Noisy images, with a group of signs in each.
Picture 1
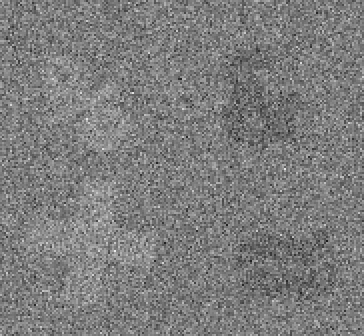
top left: light percent sign; top right: dark ampersand; bottom left: light plus sign; bottom right: dark approximately sign
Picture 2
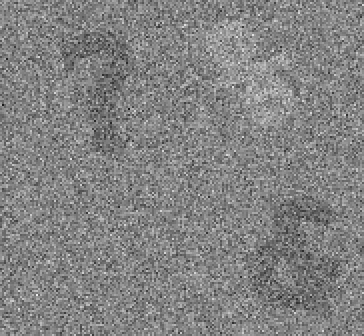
top left: dark question mark; top right: light percent sign; bottom right: dark ampersand
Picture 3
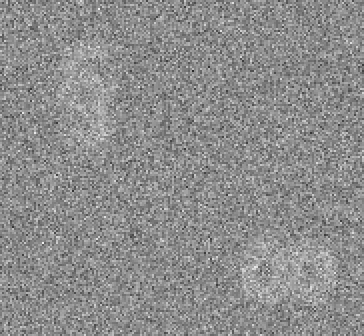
top left: light section sign; bottom right: light infinity sign
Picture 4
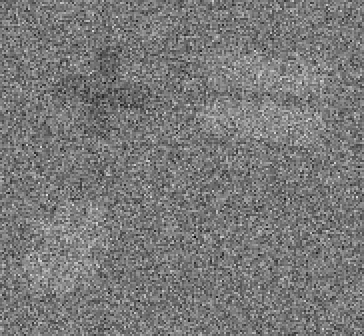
top left: dark plus sign; top right: light equals sign; bottom left: light hash sign
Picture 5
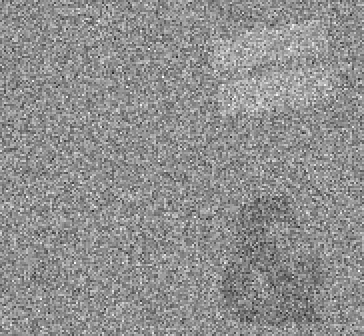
top right: light equals sign; bottom right: dark ampersand
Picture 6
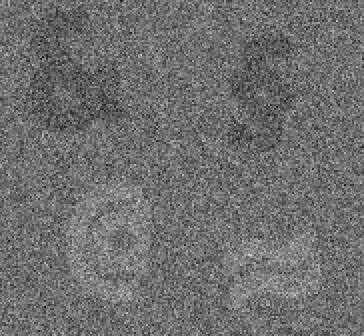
top left: dark ampersand; top right: dark section sign; bottom left: light at sign; bottom right: light approximately sign
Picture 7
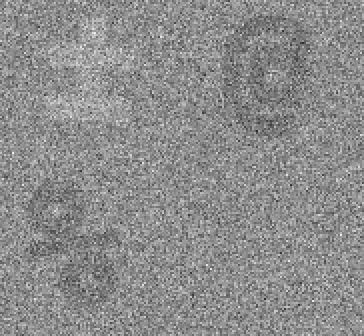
top left: light plus-minus sign; top right: dark at sign; bottom left: dark percent sign
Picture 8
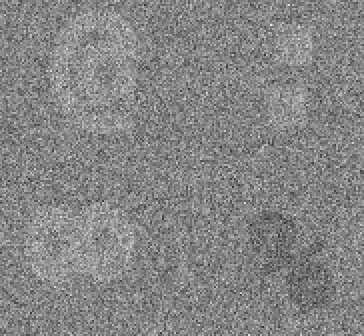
top left: light at sign; top right: light colon; bottom left: light infinity sign; bottom right: dark percent sign
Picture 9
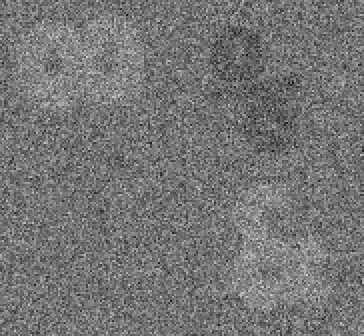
top left: light infinity sign; top right: dark percent sign; bottom right: light ampersand
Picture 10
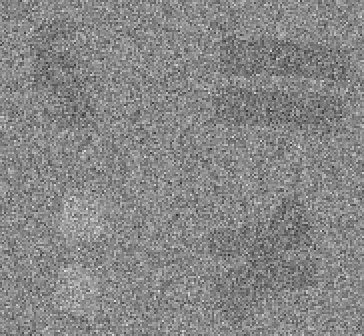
top left: dark section sign; top right: dark equals sign; bottom left: light colon; bottom right: dark not-equal sign
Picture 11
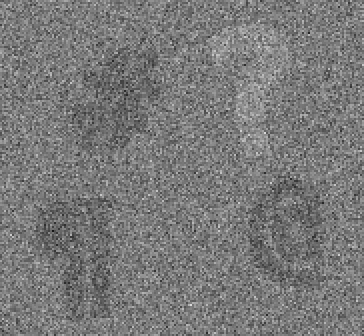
top left: dark hash sign; top right: light question mark; bottom left: dark pilcrow; bottom right: dark at sign
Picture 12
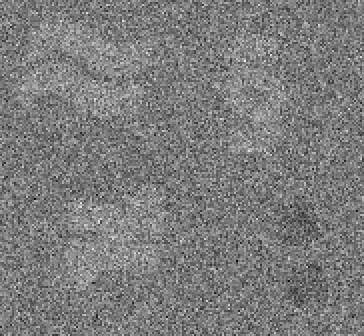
top left: light approximately sign; top right: light section sign; bottom left: light not-equal sign; bottom right: dark colon
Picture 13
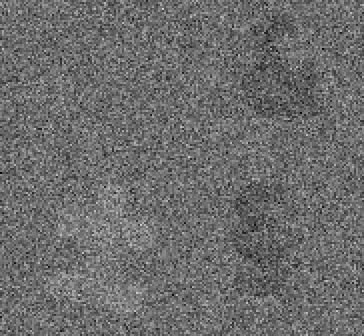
top right: dark ampersand; bottom left: light plus-minus sign; bottom right: dark section sign
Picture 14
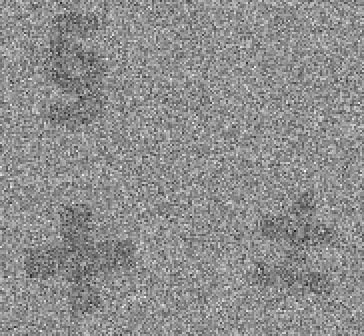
top left: dark section sign; bottom left: dark plus sign; bottom right: dark plus-minus sign
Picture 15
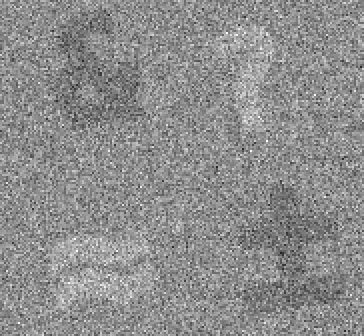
top left: dark ampersand; top right: light question mark; bottom left: light approximately sign; bottom right: dark plus-minus sign
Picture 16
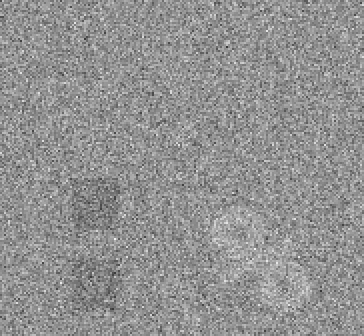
bottom left: dark colon; bottom right: light percent sign
